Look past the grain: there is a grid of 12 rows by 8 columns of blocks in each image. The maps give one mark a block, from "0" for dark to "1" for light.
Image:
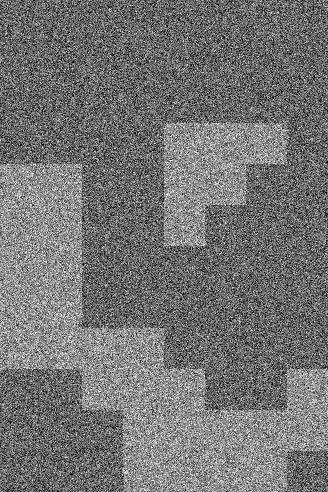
0 0 0 0 0 0 0 0
0 0 0 0 0 0 0 0
0 0 0 0 0 0 0 0
0 0 0 0 1 1 1 0
1 1 0 0 1 1 0 0
1 1 0 0 1 0 0 0
1 1 0 0 0 0 0 0
1 1 0 0 0 0 0 0
1 1 1 1 0 0 0 0
0 0 1 1 1 0 0 1
0 0 0 1 1 1 1 1
0 0 0 1 1 1 1 0
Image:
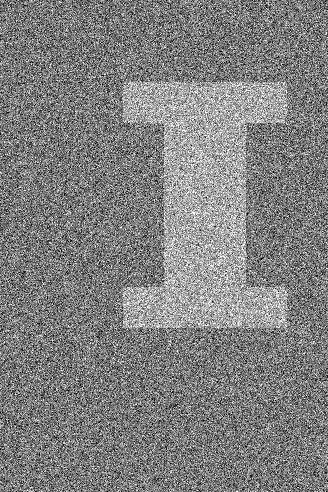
0 0 0 0 0 0 0 0
0 0 0 0 0 0 0 0
0 0 0 1 1 1 1 0
0 0 0 0 1 1 0 0
0 0 0 0 1 1 0 0
0 0 0 0 1 1 0 0
0 0 0 0 1 1 0 0
0 0 0 1 1 1 1 0
0 0 0 0 0 0 0 0
0 0 0 0 0 0 0 0
0 0 0 0 0 0 0 0
0 0 0 0 0 0 0 0
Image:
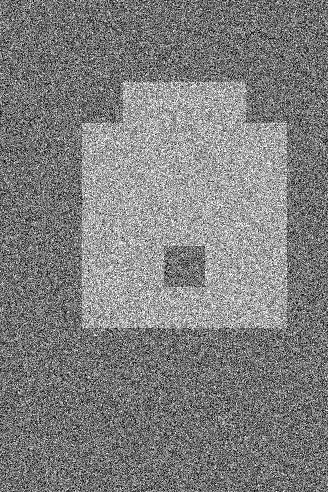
0 0 0 0 0 0 0 0
0 0 0 0 0 0 0 0
0 0 0 1 1 1 0 0
0 0 1 1 1 1 1 0
0 0 1 1 1 1 1 0
0 0 1 1 1 1 1 0
0 0 1 1 0 1 1 0
0 0 1 1 1 1 1 0
0 0 0 0 0 0 0 0
0 0 0 0 0 0 0 0
0 0 0 0 0 0 0 0
0 0 0 0 0 0 0 0
